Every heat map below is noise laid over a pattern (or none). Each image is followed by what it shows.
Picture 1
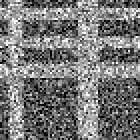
bands of rows crossing bands of columns
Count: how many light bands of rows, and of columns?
3 and 2
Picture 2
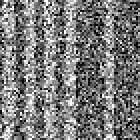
bands of columns
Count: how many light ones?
5
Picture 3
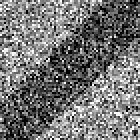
a diagonal band
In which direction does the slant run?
bottom left to top right
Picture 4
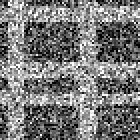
bands of rows crossing bands of columns
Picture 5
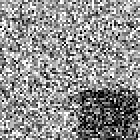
one block
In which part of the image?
bottom right
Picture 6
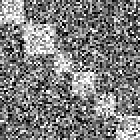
blocks along the diagonal
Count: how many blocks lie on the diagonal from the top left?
6
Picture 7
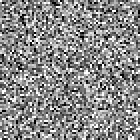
only noise
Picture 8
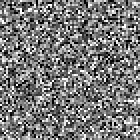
only noise
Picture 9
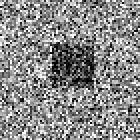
one block
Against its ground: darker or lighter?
darker
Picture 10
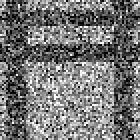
bands of rows crossing bands of columns
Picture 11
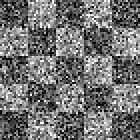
a checkerboard
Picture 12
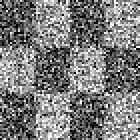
a checkerboard
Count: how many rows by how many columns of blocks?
3 by 4
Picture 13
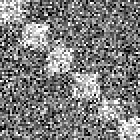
blocks along the diagonal
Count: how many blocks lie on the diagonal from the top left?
6
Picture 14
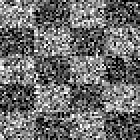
a checkerboard
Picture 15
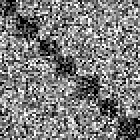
blocks along the diagonal
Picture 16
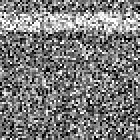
one band of rows
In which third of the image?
top
